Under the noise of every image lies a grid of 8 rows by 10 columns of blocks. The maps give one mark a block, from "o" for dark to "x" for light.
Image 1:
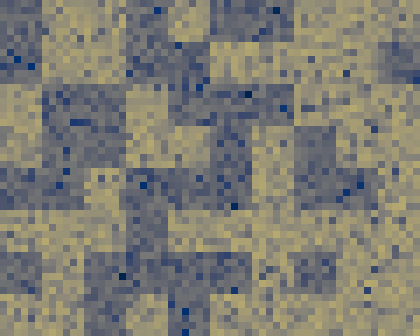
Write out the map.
oxxoxooxxx
oxxooxxxxo
xooxoooxxx
xooxxoxoxx
ooxoooxoox
xxxoxxxxxx
oxooooxoxx
xxoxoxxxxx
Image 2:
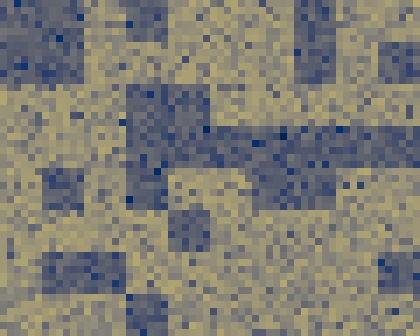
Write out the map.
ooxoxxxoxx
ooxxxxxoxo
xxxooxxxxx
xxxooooooo
xoxoxxooxx
xxxxoxxxxx
xooxxxxxxo
xxxoxxxxxx
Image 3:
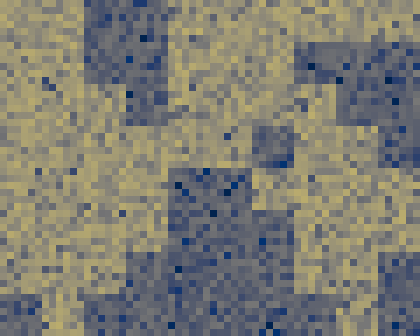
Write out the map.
xxooxxxxxx
xxooxxxooo
xxxoxxxxoo
xxxxxxoxxo
xxxxooxxxx
xxxxoooxxx
xxxooooxxo
oxooooooxo
